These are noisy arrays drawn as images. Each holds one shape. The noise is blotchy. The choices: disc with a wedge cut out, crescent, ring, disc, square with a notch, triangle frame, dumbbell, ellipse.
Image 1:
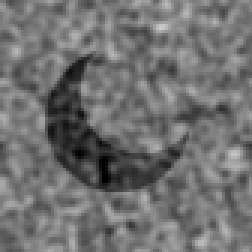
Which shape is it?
crescent
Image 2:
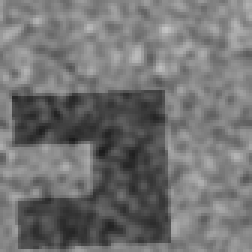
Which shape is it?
square with a notch
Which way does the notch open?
left
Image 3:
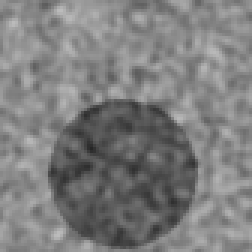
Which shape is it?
disc
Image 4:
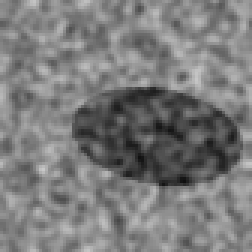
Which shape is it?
ellipse
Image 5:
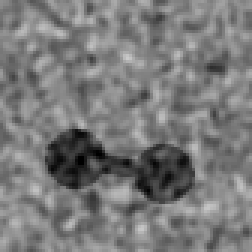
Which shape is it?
dumbbell
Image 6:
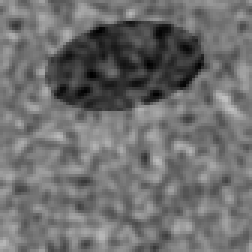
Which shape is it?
ellipse
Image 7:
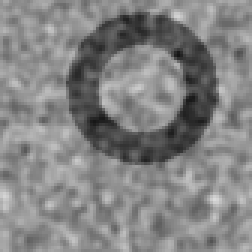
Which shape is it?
ring
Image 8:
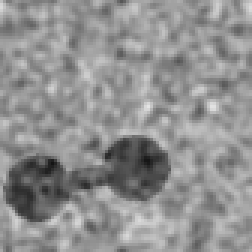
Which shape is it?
dumbbell
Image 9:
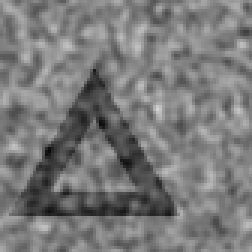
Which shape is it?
triangle frame
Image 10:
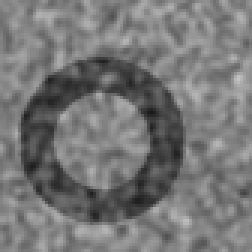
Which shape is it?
ring
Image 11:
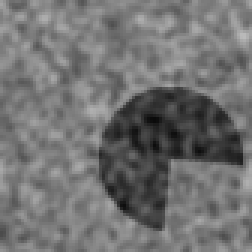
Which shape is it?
disc with a wedge cut out
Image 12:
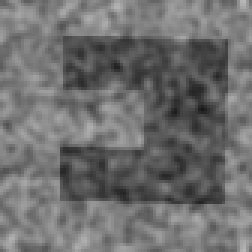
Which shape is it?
square with a notch
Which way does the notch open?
left
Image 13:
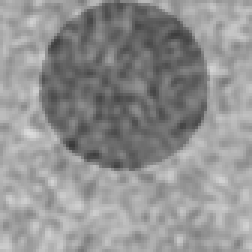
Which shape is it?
disc
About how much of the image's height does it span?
two thirds
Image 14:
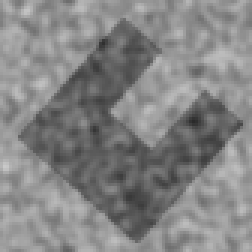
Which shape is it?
square with a notch
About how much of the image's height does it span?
nearly all
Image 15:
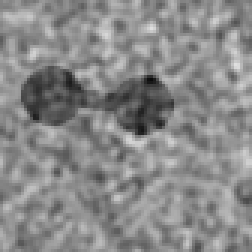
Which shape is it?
dumbbell
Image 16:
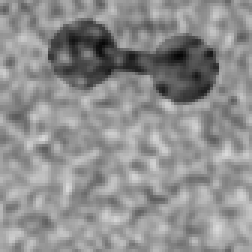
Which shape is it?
dumbbell
